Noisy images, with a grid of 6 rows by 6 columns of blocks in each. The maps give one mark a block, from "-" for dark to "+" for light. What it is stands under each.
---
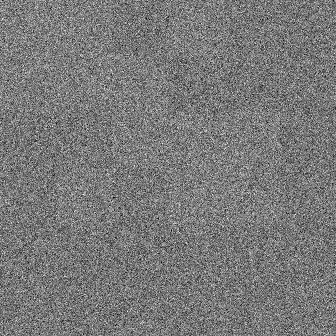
+ + - + - -
+ + + - - -
- - + + + -
- + - + + -
- - - - - -
- - - - - -
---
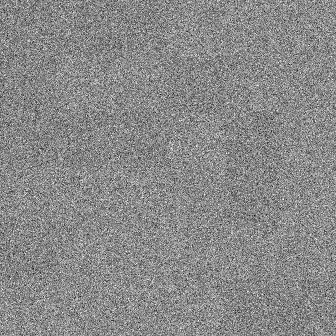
- - - + + +
- + + - + +
- - - + - +
+ + + + - +
- + + + + +
+ + + + - -
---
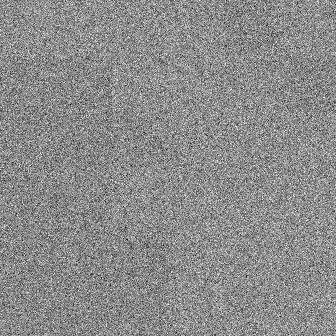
+ + + + - +
- - + + + -
- - - + + +
- - + + + +
- - - + + +
- - - + + +
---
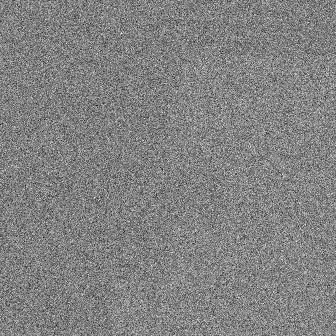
- - - - - -
- - - + + +
- - - + + +
- - - - + +
- - - + + +
- - + + + +
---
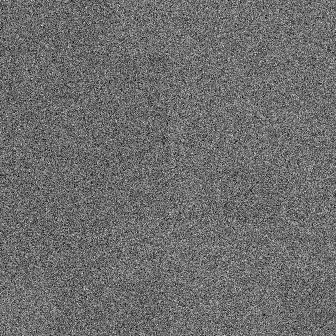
- - + + + +
- - - + + +
- - - + + +
- - - + - +
- - + + + +
+ - - + + -
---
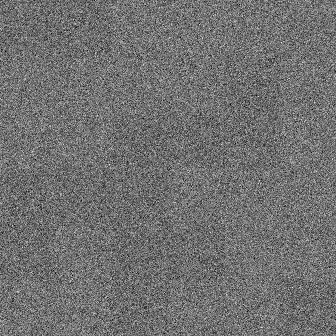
- - + + + +
+ + + + - +
+ + - - - +
- - - + + +
- + - - + +
+ + - + + -
